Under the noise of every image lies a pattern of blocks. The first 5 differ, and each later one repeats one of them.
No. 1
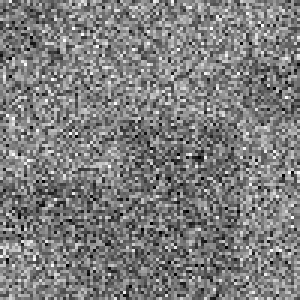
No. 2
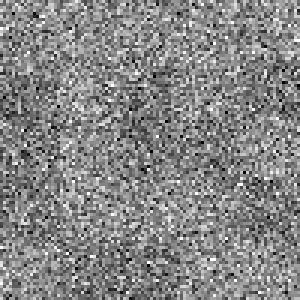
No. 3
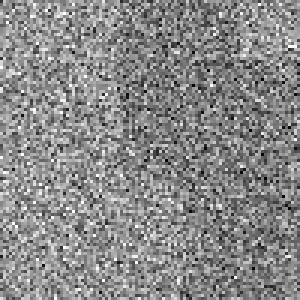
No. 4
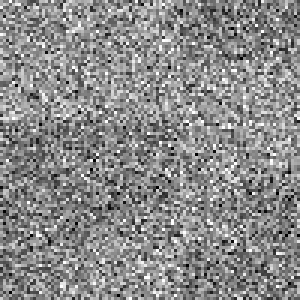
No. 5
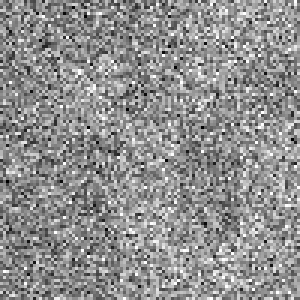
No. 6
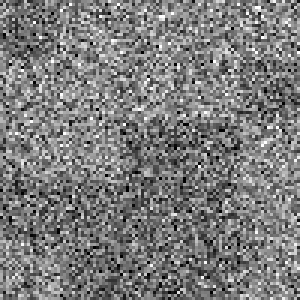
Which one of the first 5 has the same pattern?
1
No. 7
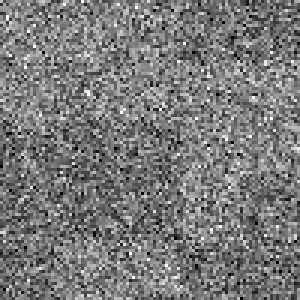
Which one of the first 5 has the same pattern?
4
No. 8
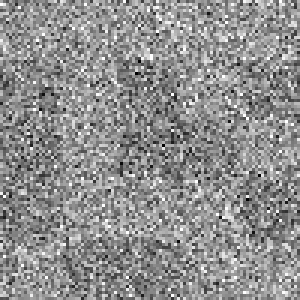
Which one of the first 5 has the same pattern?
2
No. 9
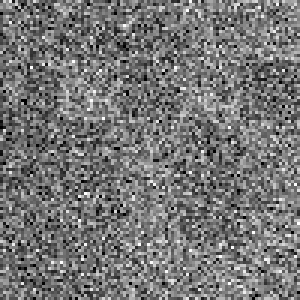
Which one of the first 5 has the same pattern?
5
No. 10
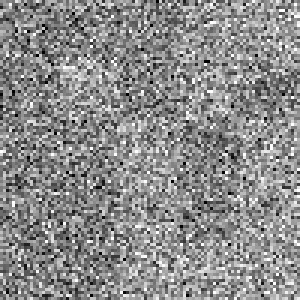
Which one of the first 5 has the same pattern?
5
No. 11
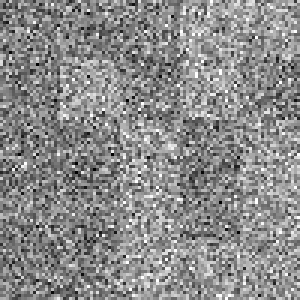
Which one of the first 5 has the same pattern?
5
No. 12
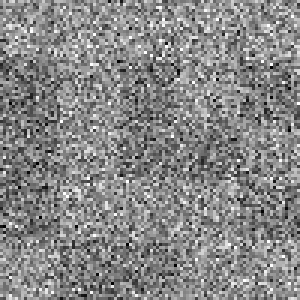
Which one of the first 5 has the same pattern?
2
